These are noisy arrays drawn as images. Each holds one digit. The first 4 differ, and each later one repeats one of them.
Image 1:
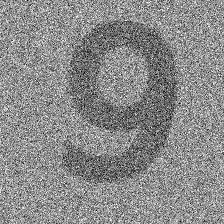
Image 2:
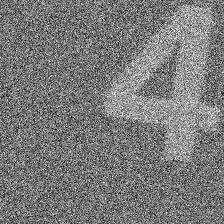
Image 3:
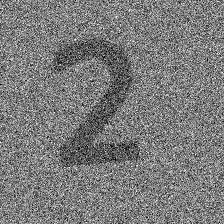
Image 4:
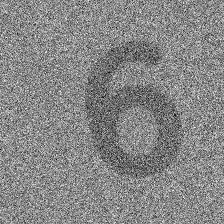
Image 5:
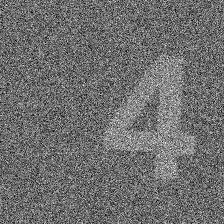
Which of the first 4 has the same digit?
2
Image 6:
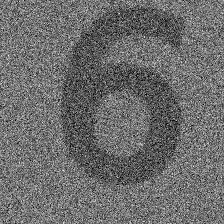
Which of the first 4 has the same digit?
4
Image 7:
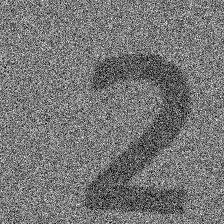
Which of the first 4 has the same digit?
3
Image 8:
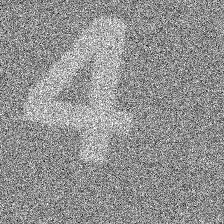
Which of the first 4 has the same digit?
2
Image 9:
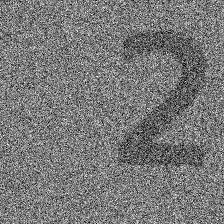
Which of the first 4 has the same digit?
3
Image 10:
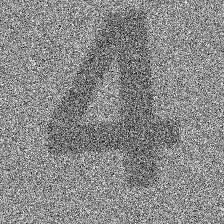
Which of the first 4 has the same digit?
2
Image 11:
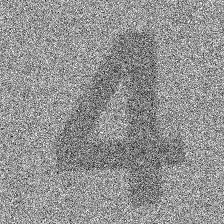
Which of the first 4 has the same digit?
2
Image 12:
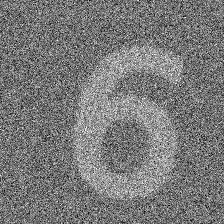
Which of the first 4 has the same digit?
4
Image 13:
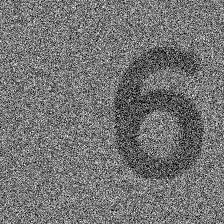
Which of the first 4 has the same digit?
4
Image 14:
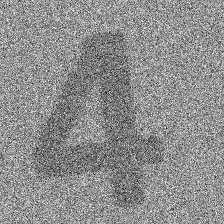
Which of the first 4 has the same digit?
2
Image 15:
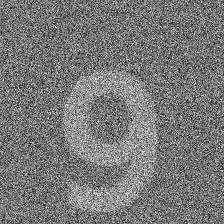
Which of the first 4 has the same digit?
1
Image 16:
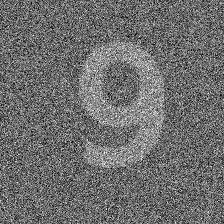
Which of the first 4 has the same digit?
1
